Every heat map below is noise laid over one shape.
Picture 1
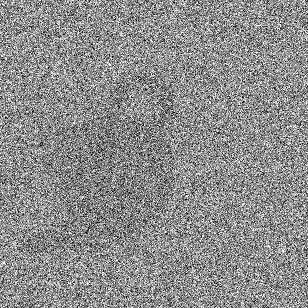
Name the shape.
teapot
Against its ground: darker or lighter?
darker
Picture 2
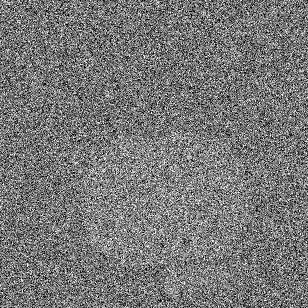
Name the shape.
apple
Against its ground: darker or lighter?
lighter
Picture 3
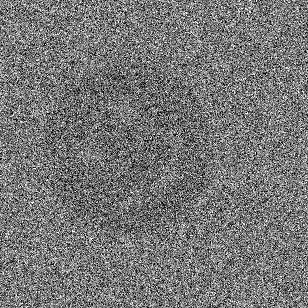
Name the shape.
smiling face
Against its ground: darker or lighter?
darker
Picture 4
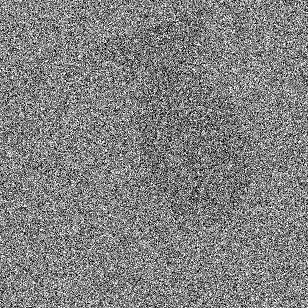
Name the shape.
fish
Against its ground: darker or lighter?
darker
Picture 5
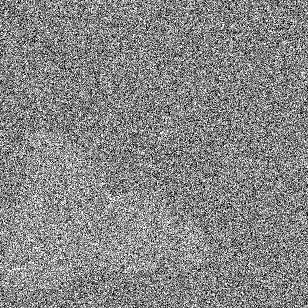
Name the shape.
chess pawn
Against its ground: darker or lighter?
lighter
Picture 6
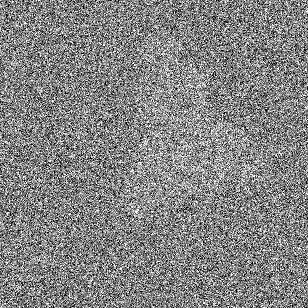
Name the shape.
chess pawn
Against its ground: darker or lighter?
lighter
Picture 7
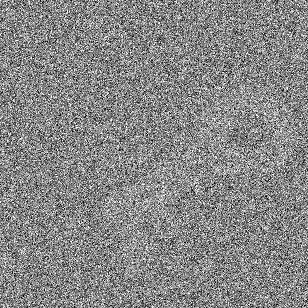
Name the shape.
key
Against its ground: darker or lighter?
lighter
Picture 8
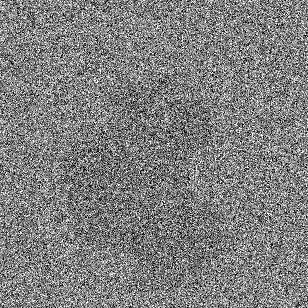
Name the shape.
car
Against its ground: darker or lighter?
darker
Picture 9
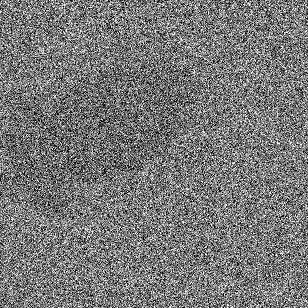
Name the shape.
footprint
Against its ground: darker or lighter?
darker
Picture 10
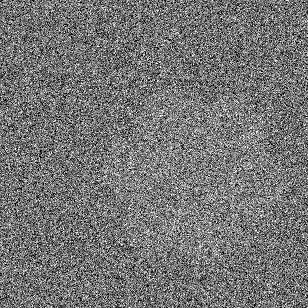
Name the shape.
flower
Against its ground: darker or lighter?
lighter
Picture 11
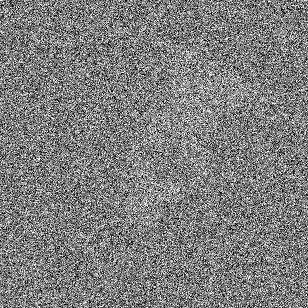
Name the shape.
chess bishop
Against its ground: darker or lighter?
lighter
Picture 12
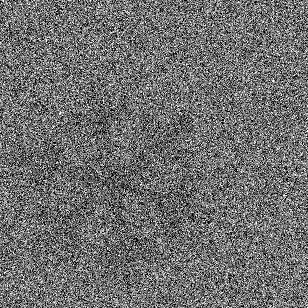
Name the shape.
snowflake
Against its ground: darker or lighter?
darker
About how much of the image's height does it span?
two thirds
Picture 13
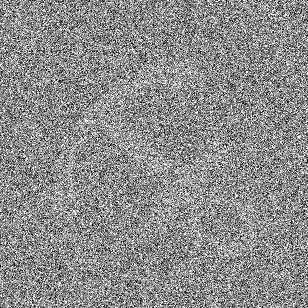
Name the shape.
anchor
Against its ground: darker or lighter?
lighter
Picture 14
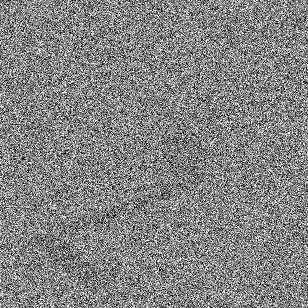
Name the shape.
musical note
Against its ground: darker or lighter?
darker
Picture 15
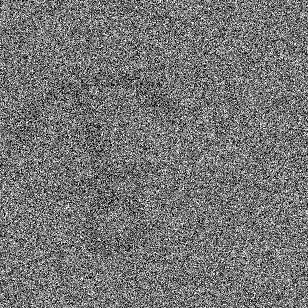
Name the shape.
anchor
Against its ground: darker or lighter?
darker
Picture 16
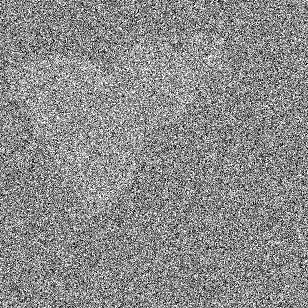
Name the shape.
chess pawn
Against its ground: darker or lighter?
lighter
